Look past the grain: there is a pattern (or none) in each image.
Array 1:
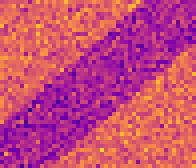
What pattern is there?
a diagonal band
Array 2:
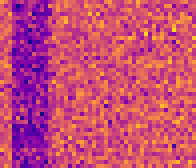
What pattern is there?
one band of columns
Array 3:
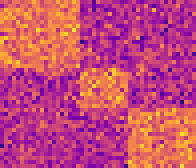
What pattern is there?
blocks along the diagonal
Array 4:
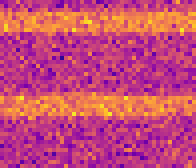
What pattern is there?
bands of rows
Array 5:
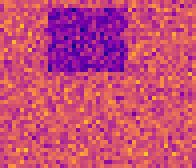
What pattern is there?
one block
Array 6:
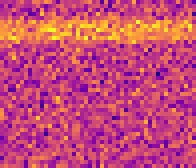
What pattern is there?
one band of rows
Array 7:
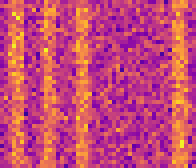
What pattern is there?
bands of columns
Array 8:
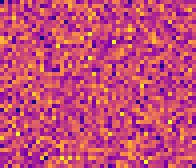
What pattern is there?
only noise
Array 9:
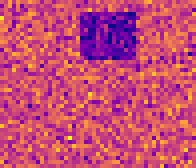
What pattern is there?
one block
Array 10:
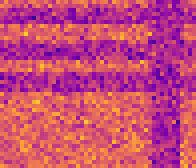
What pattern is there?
bands of rows crossing bands of columns
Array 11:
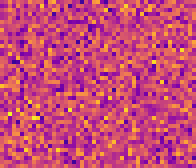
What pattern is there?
only noise
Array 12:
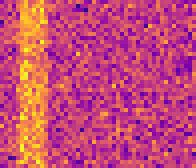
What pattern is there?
one band of columns
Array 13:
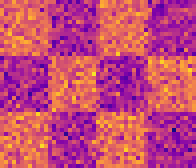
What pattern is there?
a checkerboard
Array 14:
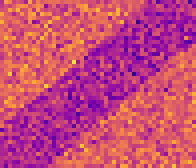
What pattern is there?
a diagonal band
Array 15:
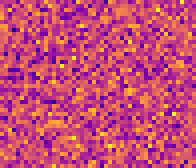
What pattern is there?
only noise
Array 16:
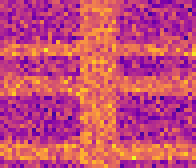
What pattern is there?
bands of rows crossing bands of columns
